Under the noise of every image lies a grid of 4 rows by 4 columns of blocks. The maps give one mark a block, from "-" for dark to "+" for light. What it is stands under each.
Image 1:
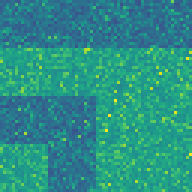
- - - -
+ + + +
- - + +
+ - + +
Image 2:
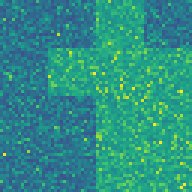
- - + -
- + + +
- - + +
- - + +
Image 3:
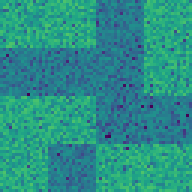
+ + - +
- - - +
+ + - -
+ - + +
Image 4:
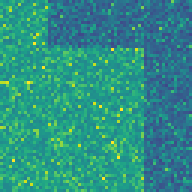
+ - - -
+ + + -
+ + + -
+ + + -
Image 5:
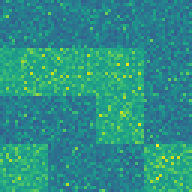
- - - -
+ + + -
- - + -
+ - - +
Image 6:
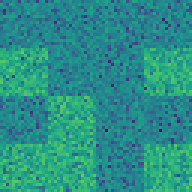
- - - -
+ - - +
- + - -
+ + - +
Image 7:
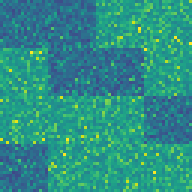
- - + +
+ - - +
+ + + -
- + + +
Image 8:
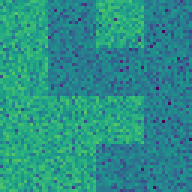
+ - + -
+ - - -
+ + + -
+ + - -
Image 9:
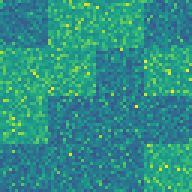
- + + -
+ + - +
+ - - -
- - - +
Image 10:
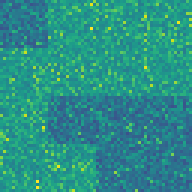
- + + +
+ + + +
+ - - -
+ + - -
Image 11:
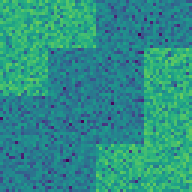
+ + - -
+ - - +
- - - +
- - + +
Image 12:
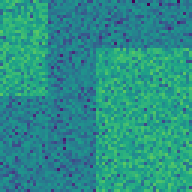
+ - - -
+ - + +
- - + +
- - + +
